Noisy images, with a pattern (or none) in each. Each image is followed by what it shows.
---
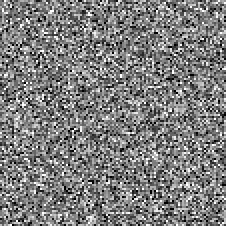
only noise
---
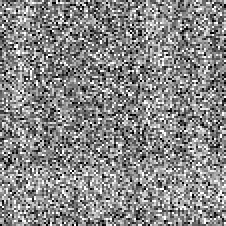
bands of rows crossing bands of columns
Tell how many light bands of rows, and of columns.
1 and 3
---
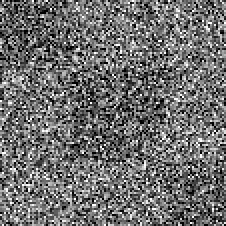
blocks along the diagonal
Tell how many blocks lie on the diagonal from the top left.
3
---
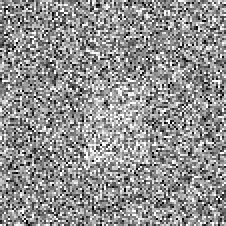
one block
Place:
centre
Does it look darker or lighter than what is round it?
lighter
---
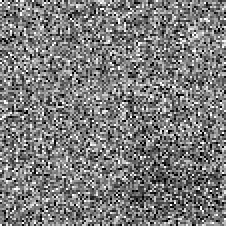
one block
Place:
bottom right
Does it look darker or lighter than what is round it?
darker
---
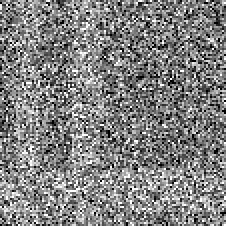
bands of rows crossing bands of columns
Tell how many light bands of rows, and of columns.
1 and 2
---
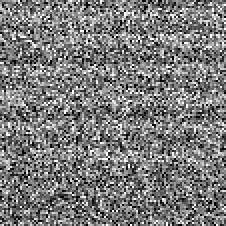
bands of rows
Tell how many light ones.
6
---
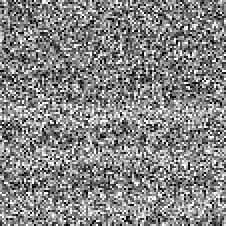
bands of rows
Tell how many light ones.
3
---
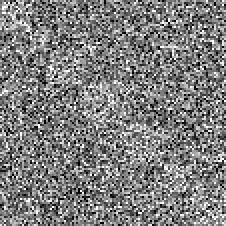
blocks along the diagonal
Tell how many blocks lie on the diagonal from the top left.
7
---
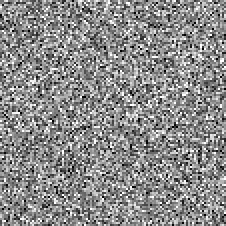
only noise
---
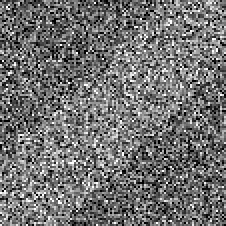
a diagonal band
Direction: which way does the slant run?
bottom left to top right
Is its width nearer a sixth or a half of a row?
a half
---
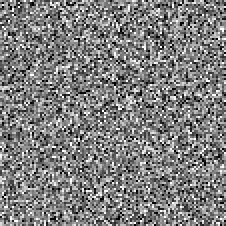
only noise
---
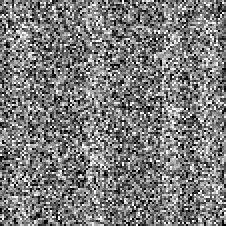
bands of columns
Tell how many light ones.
4
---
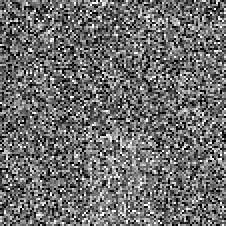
one block
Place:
bottom middle
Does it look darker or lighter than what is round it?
lighter
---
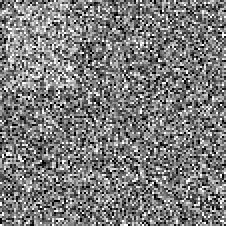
one block
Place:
top left
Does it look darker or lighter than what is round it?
lighter
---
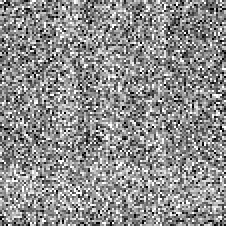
bands of rows crossing bands of columns
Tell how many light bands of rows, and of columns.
1 and 3
